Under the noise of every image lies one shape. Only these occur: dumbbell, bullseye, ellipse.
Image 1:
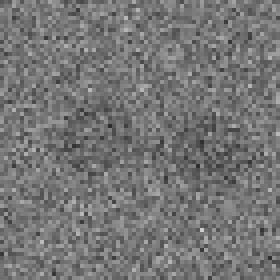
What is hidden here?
dark dumbbell
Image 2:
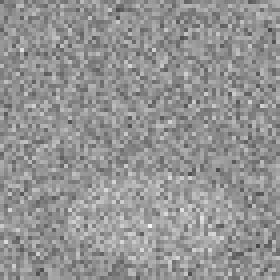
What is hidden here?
light ellipse
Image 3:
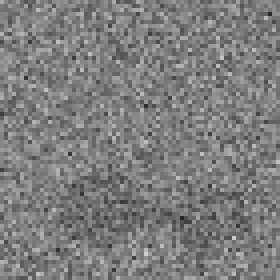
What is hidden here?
dark dumbbell
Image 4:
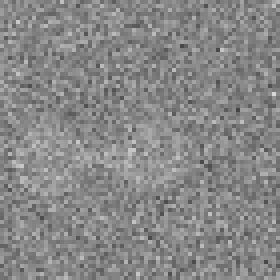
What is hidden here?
light dumbbell
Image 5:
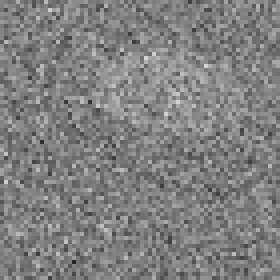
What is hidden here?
light ellipse
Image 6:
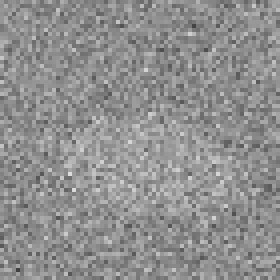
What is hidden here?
light ellipse
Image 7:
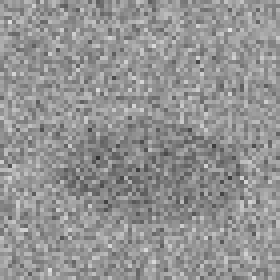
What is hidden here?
dark ellipse
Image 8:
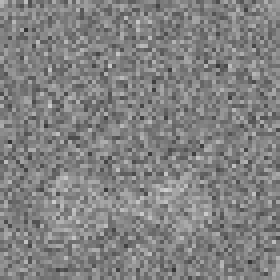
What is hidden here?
light dumbbell
